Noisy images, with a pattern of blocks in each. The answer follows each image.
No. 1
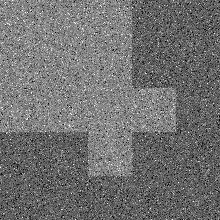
mirrored about the diagonal from the top left
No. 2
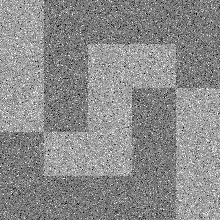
the same after a half turn
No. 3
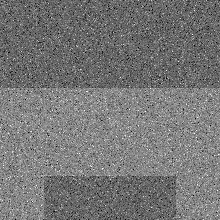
left and right mirror each other
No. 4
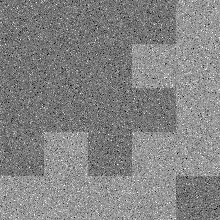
mirrored about the diagonal from the top left
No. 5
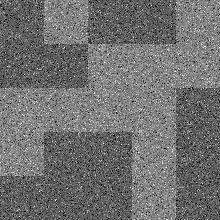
no symmetry
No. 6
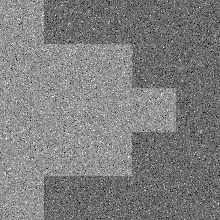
top and bottom mirror each other
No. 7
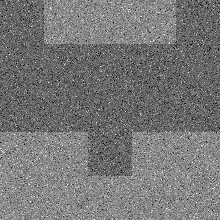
left and right mirror each other
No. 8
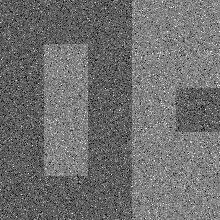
top and bottom mirror each other
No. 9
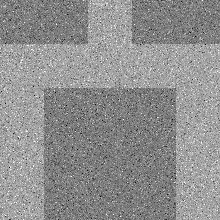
left and right mirror each other
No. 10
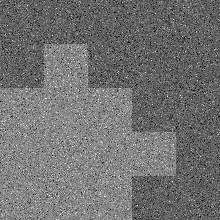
mirrored about the diagonal from the bottom left
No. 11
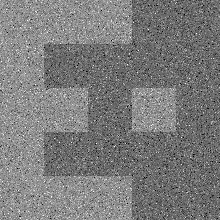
top and bottom mirror each other
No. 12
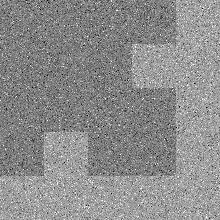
mirrored about the diagonal from the top left
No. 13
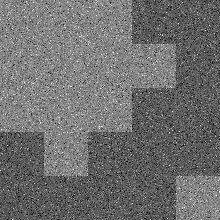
mirrored about the diagonal from the top left
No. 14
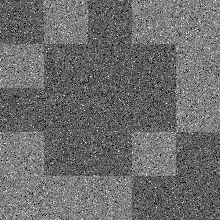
mirrored about the diagonal from the top left
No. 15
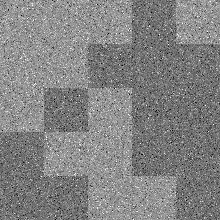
no symmetry
